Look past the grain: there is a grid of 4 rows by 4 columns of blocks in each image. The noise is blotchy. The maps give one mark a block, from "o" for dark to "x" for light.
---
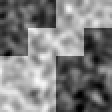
ooxx
oxxo
xxoo
xxoo
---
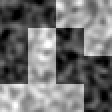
ooxx
oxox
oxoo
xxxo
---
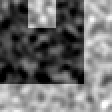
oxox
ooox
ooox
xxxx
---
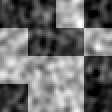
ooxo
xoox
xxxo
oxxo
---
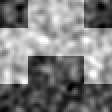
oxxo
xxxx
xoox
oooo
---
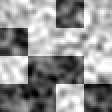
xxox
oxxx
xoox
ooxo
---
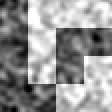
oxxx
oxoo
oxox
ooxx
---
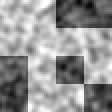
xxoo
xxxx
oxox
oxxo
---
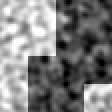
xxoo
xxoo
xooo
xoox
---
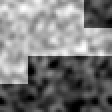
xxxo
xxxx
xooo
oooo
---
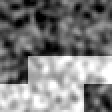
oooo
oooo
oxxx
xxxo
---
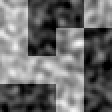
xoox
xoxo
xxxo
ooxo
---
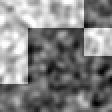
xxxo
xoox
xooo
oooo
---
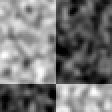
xxoo
xxoo
xxoo
ooxx
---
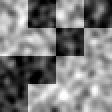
xoxo
xxox
ooxx
oxxx
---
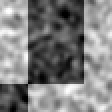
xoox
xoox
xoox
oxxx
